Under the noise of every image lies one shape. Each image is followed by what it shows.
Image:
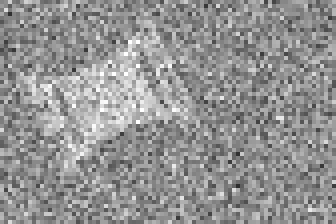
light chess rook
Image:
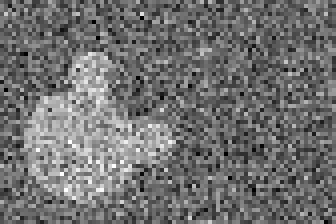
light bear's head
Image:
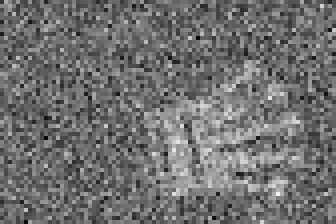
light chess queen
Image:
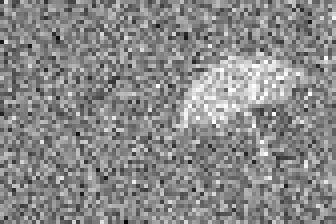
light umbrella
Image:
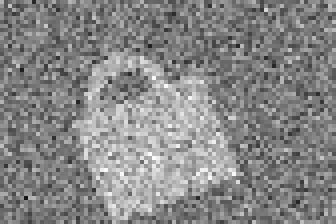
light cup
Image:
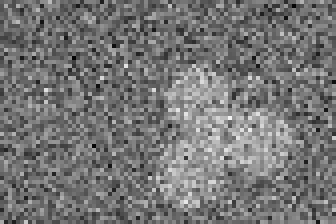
light club
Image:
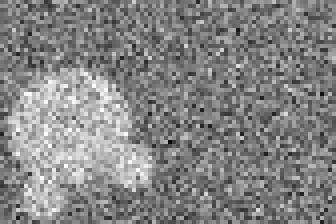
light bear's head
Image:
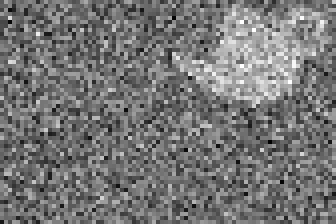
light teapot
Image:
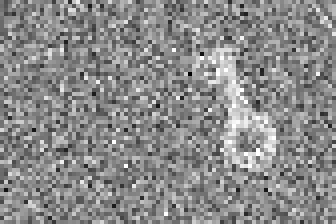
light key
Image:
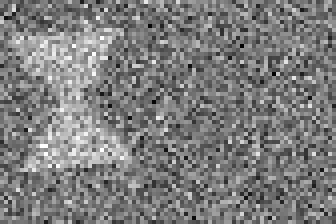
light bow tie
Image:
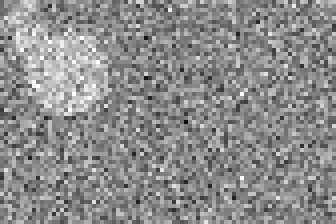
light pear
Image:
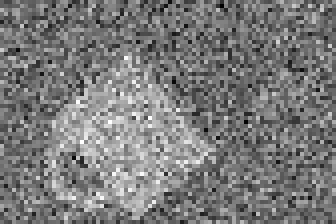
light cup
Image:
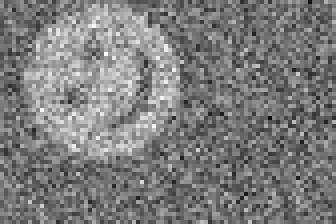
light smiling face
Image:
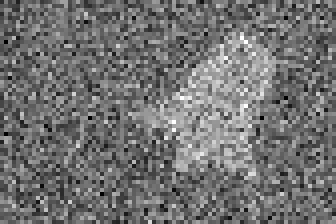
light bell
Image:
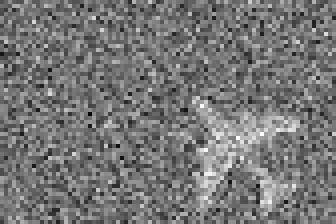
light airplane
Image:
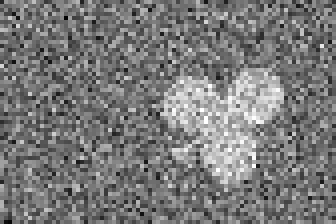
light club
